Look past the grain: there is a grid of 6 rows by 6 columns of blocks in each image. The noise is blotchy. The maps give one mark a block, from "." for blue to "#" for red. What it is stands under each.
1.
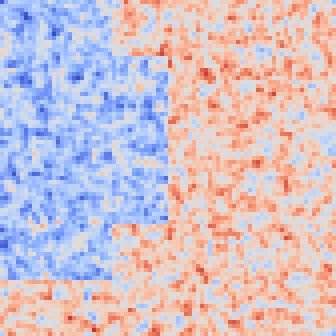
..####
...###
...###
...###
..####
######
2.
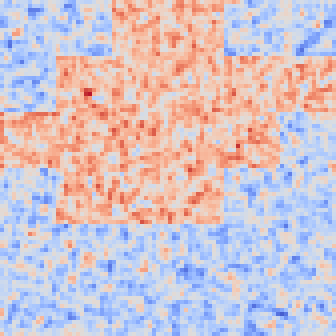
..##..
.#####
#####.
.###..
......
......
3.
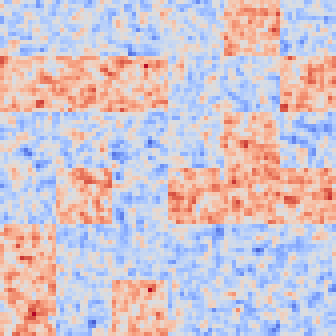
....#.
###..#
....#.
.#.###
#.....
#.#...
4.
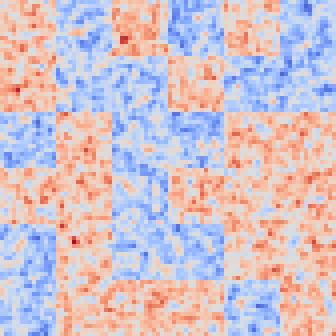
#.#.#.
#..#..
.#..##
##.###
.#..##
.###.#
